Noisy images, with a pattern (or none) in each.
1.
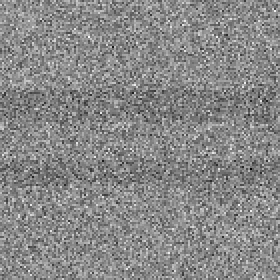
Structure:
bands of rows
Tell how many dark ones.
2
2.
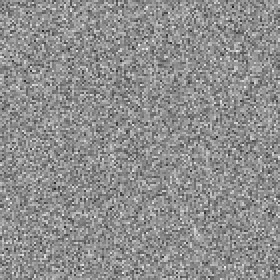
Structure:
only noise
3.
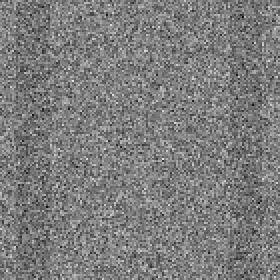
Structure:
bands of columns
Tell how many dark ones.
2
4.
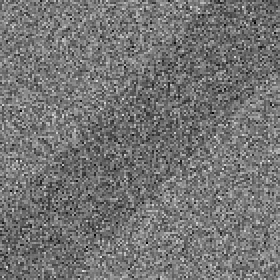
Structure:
a diagonal band
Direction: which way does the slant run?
bottom left to top right
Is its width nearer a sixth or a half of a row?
a half
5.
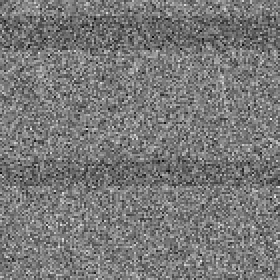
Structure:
bands of rows
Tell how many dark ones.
2
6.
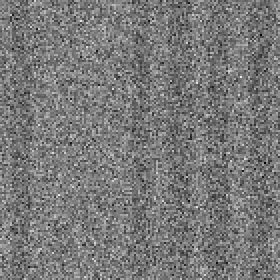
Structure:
bands of columns
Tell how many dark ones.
5
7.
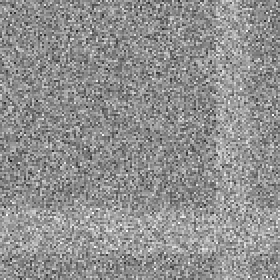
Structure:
bands of rows crossing bands of columns
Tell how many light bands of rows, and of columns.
1 and 1
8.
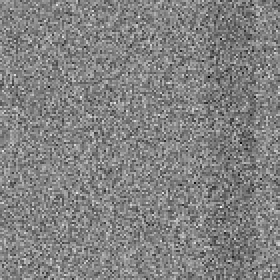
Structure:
one band of columns
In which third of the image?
right
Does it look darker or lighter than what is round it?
darker
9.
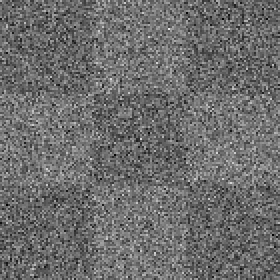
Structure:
a checkerboard
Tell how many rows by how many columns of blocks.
3 by 3
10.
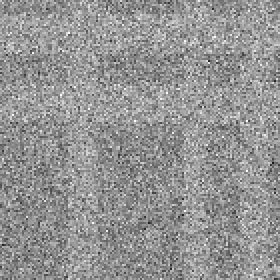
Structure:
bands of rows crossing bands of columns
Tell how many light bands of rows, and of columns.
2 and 3
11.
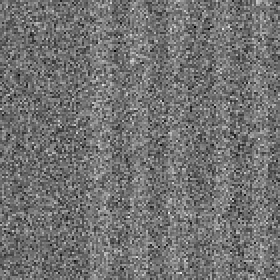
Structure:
bands of columns
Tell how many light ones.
5
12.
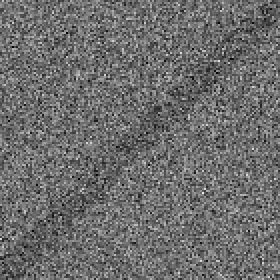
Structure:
a diagonal band
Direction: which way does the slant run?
bottom left to top right
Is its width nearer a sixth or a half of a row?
a sixth
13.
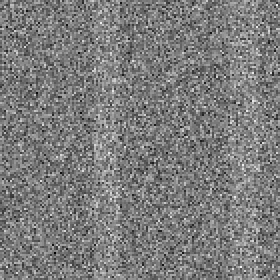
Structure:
bands of columns
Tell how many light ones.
2
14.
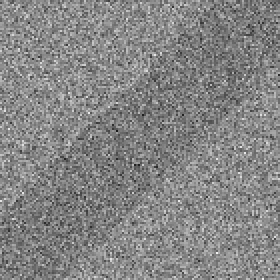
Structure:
a diagonal band
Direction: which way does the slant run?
bottom left to top right
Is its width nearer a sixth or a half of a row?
a half
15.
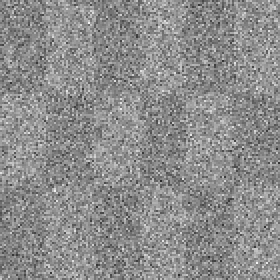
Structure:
a checkerboard
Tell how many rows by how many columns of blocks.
3 by 6
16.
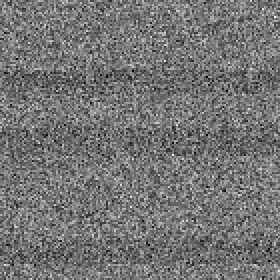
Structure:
bands of rows
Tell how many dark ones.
3
